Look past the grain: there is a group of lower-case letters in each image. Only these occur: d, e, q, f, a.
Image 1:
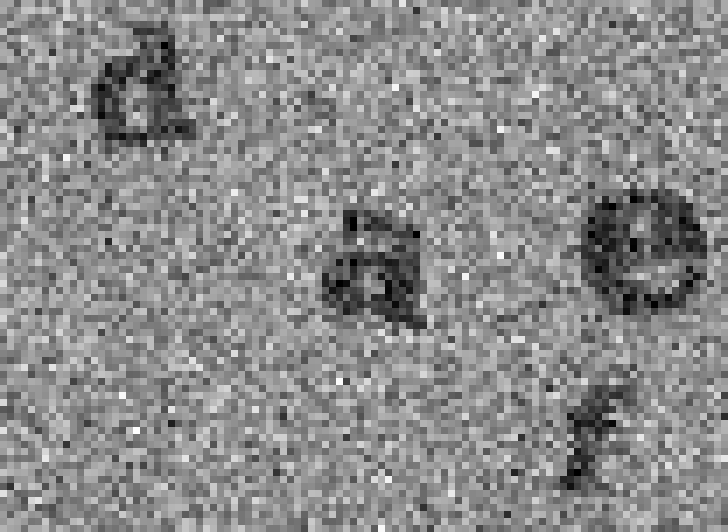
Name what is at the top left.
d
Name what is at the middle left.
nothing
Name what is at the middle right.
e
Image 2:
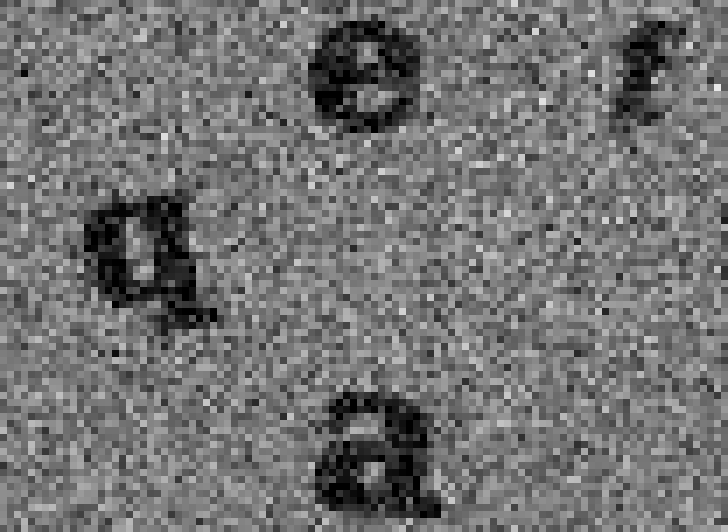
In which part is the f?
top right
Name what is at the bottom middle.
a
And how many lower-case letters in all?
4
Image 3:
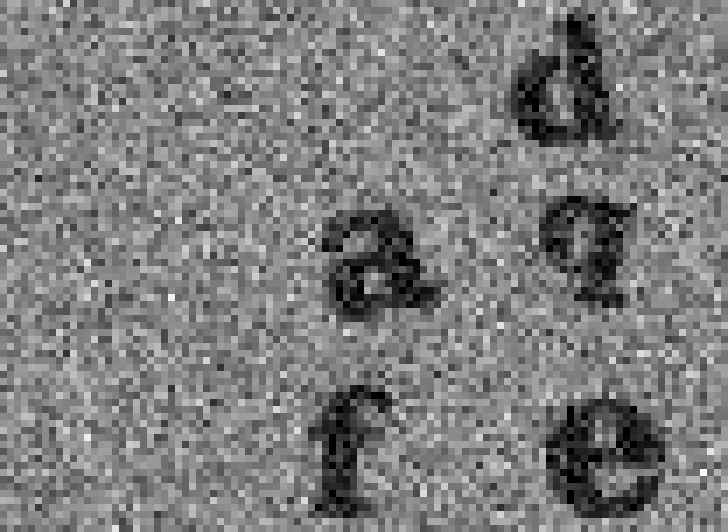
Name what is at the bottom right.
e
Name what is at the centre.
a
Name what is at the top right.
d
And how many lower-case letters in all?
5
